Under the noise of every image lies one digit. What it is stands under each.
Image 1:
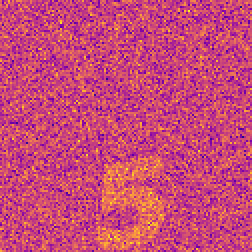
5
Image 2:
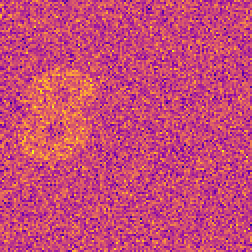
8
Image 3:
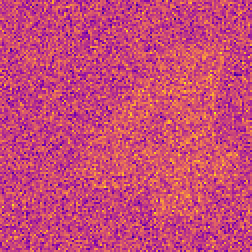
4
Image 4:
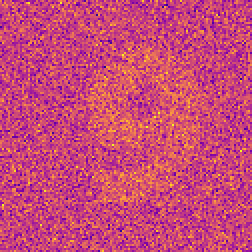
9
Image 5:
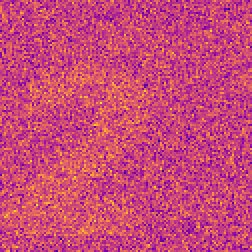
2
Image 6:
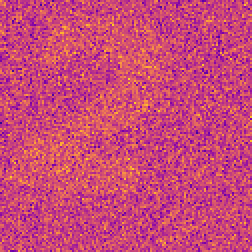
2
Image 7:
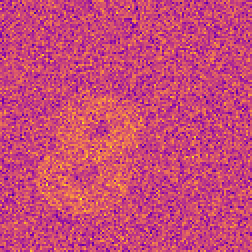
8
